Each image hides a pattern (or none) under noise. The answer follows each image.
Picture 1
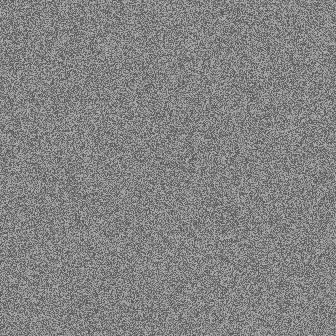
only noise
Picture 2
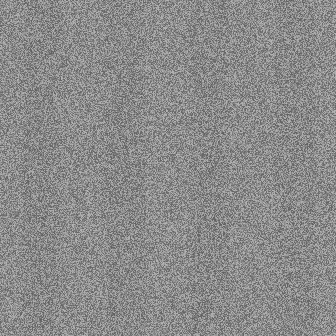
vertical stripes
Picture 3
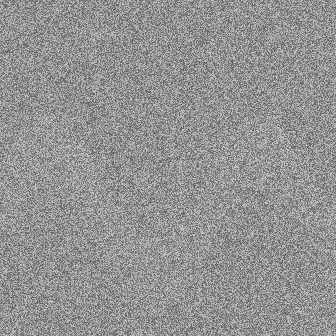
a wavy band
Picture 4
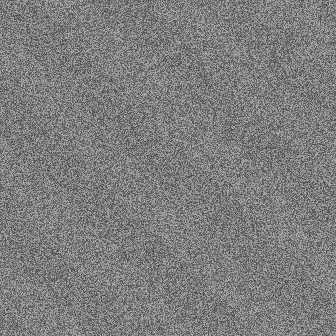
diagonal stripes
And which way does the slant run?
top left to bottom right
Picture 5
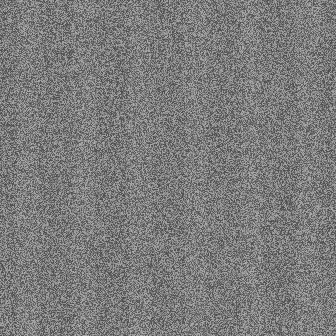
vertical stripes
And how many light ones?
6
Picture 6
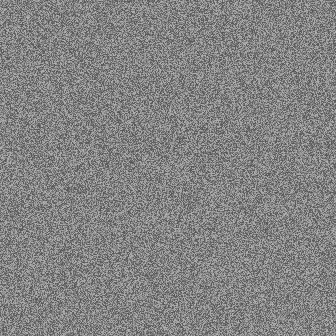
only noise
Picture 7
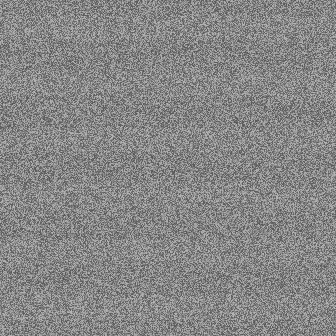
horizontal stripes
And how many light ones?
6
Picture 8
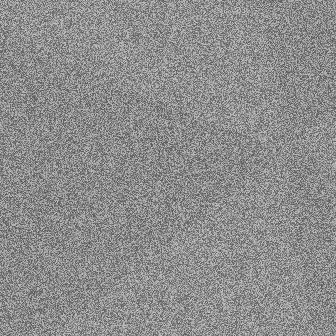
spokes from one point
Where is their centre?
middle right
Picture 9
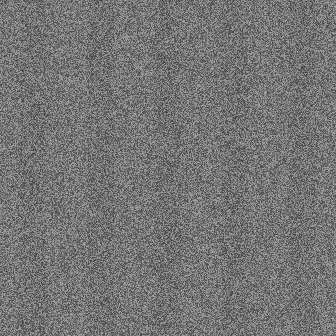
vertical stripes
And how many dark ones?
5
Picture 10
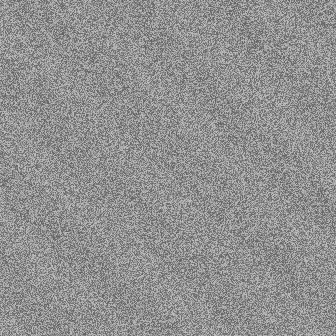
diagonal stripes
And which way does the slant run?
top left to bottom right
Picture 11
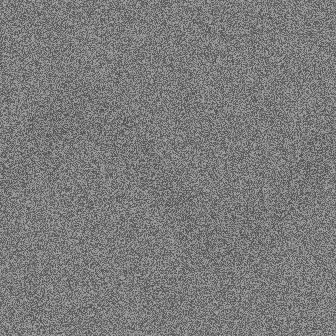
a wavy band
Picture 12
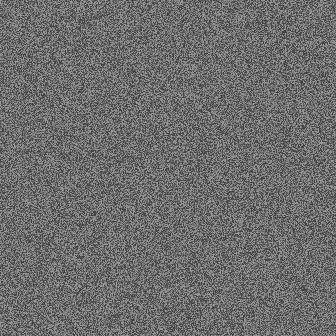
only noise
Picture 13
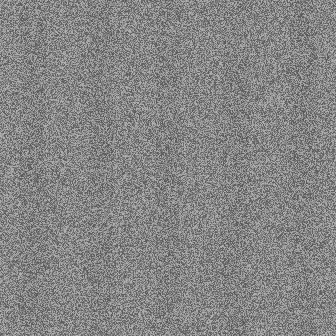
vertical stripes
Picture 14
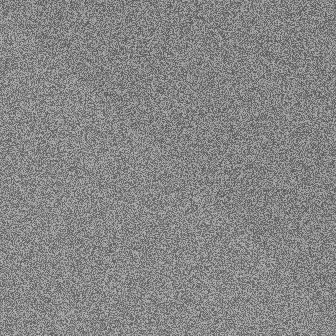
a sharp edge
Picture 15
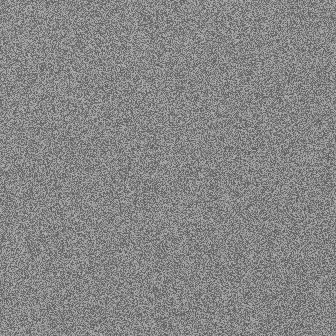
a smooth slope
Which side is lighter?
top left
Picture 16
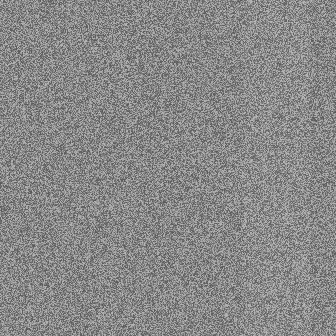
one vertical stripe
